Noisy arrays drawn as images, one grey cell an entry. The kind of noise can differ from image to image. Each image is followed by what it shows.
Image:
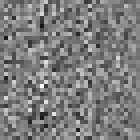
columns of uneven size
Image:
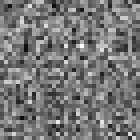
low rank plus noise
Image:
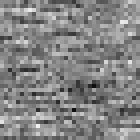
streaked along the rows
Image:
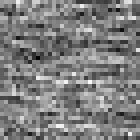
streaked along the rows
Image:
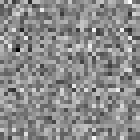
low rank plus noise
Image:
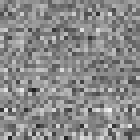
rows of uneven size
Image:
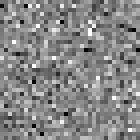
heavy tails
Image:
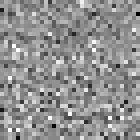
heavy tails
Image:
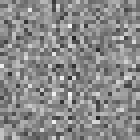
low rank plus noise
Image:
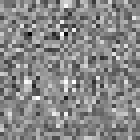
low rank plus noise
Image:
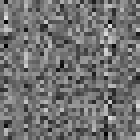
columns of uneven size
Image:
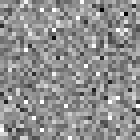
heavy tails
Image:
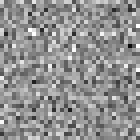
low rank plus noise
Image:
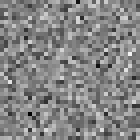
independent entries
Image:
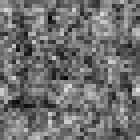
blotchy
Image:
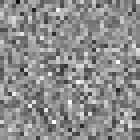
independent entries
